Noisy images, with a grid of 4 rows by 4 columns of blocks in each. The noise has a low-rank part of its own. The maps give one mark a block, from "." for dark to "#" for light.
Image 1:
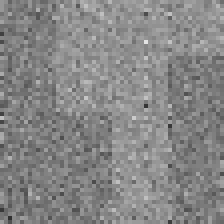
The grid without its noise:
. # # #
. # # .
. . # .
. . # .
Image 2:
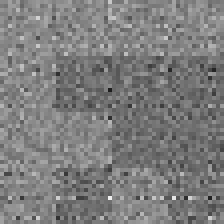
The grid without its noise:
# # # #
# . . .
# # . .
# . # .
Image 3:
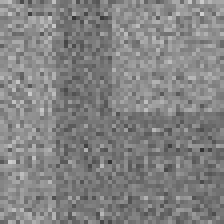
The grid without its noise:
# . # #
# . # #
# . . .
# . . .
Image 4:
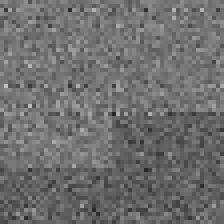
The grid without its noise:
# # # #
# # # #
# # . .
. . . .
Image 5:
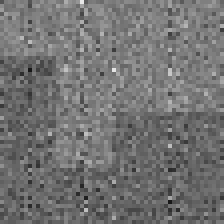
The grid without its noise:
# # # #
. # # #
. # . .
. . . .
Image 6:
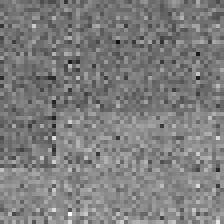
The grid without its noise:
. . . .
. . . .
. # # #
# # # #
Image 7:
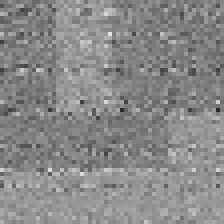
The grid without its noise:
. # . .
. # . .
. . . #
# # # #
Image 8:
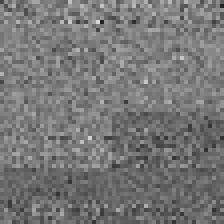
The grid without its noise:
# # # #
# # # #
# # . .
. . . .
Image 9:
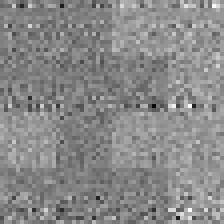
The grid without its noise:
. . # #
. . . #
# . # #
. . . #
